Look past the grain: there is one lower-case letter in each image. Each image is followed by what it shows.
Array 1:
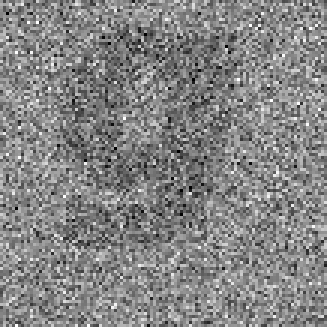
dark g
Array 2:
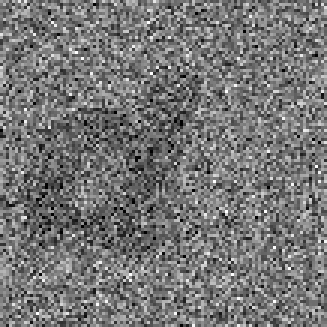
dark d
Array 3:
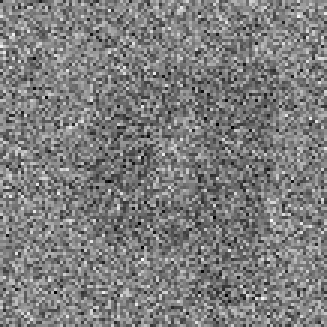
dark q
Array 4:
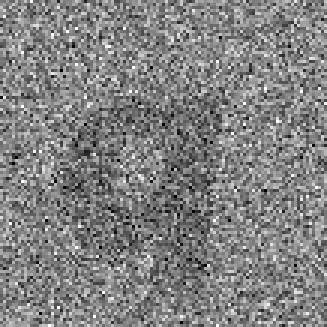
dark q
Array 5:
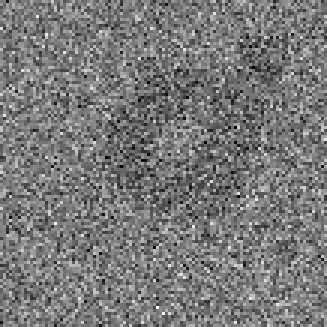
dark d
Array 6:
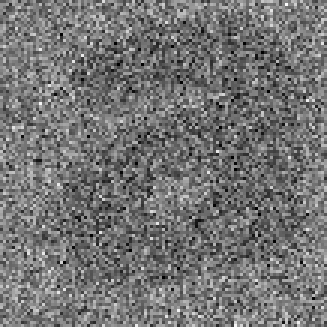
dark a
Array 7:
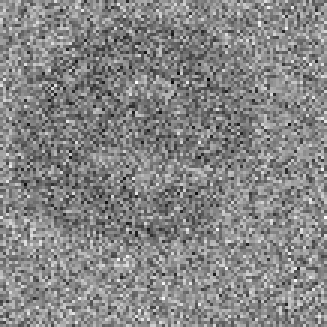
dark e
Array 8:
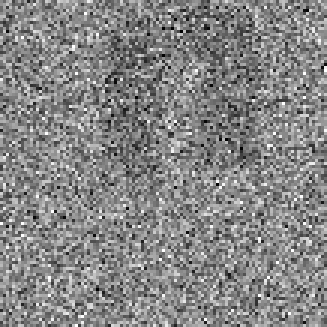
dark n
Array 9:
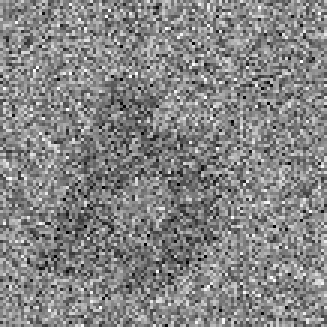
dark b
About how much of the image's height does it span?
two thirds
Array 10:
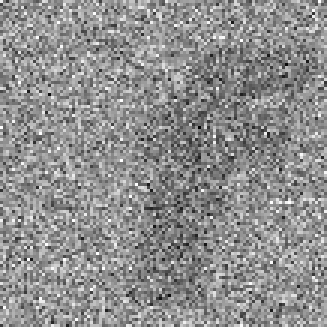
dark f
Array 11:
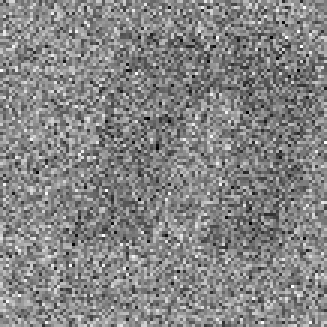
dark n
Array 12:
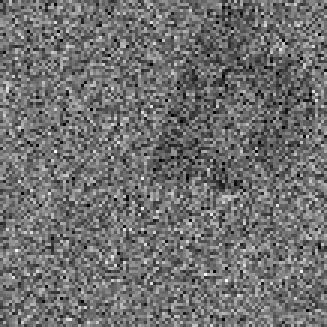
dark b
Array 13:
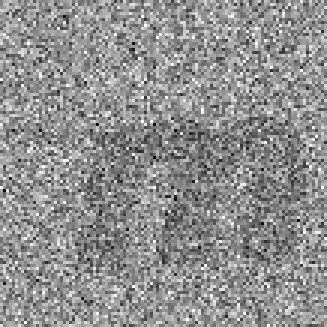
dark m
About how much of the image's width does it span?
two thirds
